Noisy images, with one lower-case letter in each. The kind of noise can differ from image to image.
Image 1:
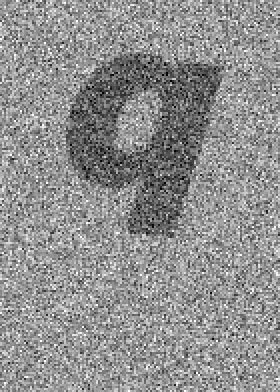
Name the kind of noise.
independent entries
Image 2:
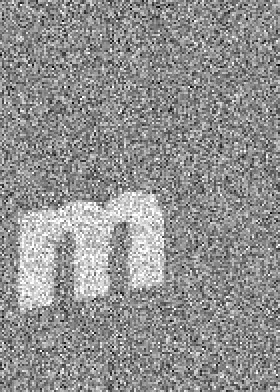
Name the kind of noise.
low rank plus noise
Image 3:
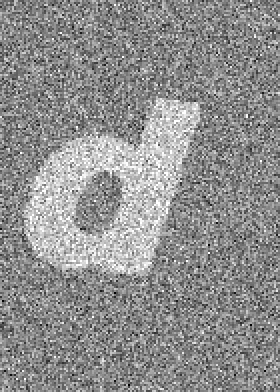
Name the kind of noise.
independent entries
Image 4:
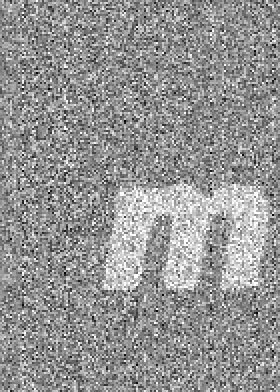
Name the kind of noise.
columns of uneven size
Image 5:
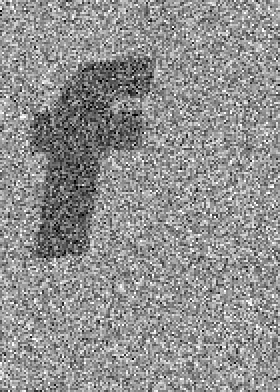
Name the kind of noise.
independent entries
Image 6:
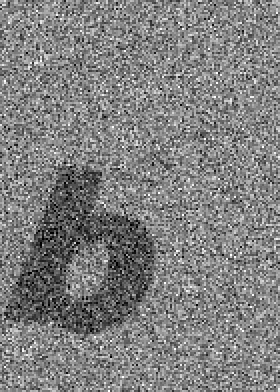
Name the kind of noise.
independent entries
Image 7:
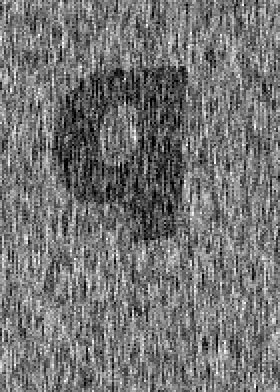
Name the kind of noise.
streaked along the columns
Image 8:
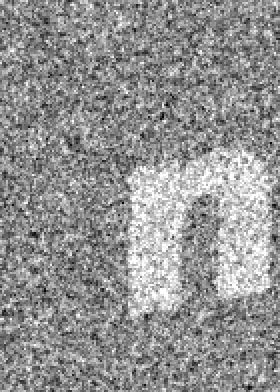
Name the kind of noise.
blotchy
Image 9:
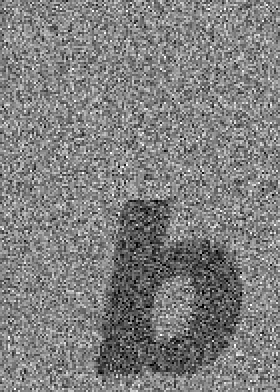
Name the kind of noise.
low rank plus noise
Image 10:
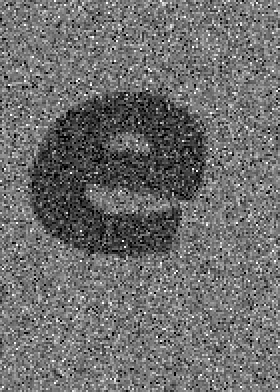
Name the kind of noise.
heavy tails
